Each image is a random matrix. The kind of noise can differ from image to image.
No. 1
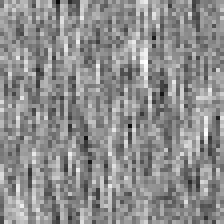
streaked along the columns
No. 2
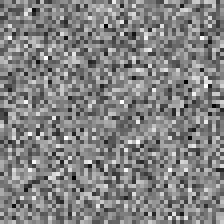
independent entries
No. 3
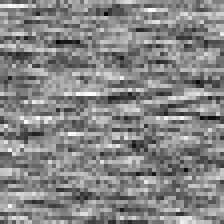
streaked along the rows
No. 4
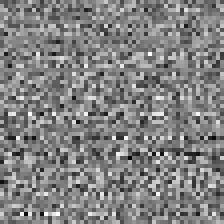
rows of uneven size
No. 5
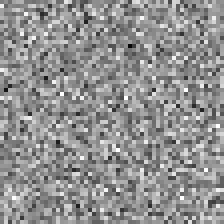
independent entries
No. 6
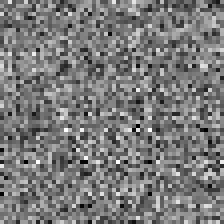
low rank plus noise
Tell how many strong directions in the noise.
three or four
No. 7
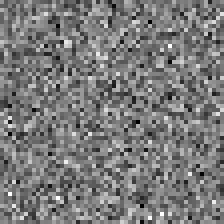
independent entries
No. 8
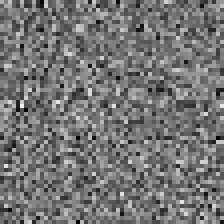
low rank plus noise
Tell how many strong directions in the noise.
one
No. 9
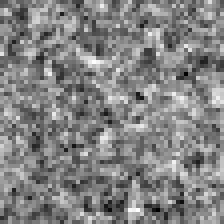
blotchy
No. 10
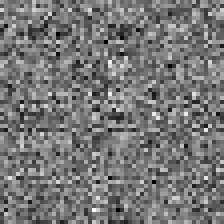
low rank plus noise
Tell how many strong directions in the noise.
one
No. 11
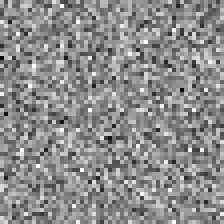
independent entries
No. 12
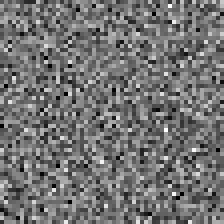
independent entries
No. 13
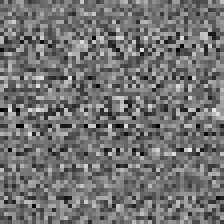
rows of uneven size
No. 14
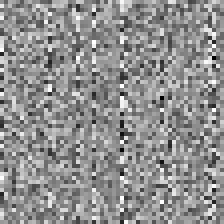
columns of uneven size
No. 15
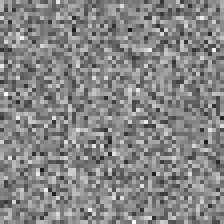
independent entries
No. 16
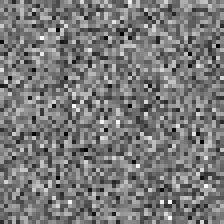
independent entries
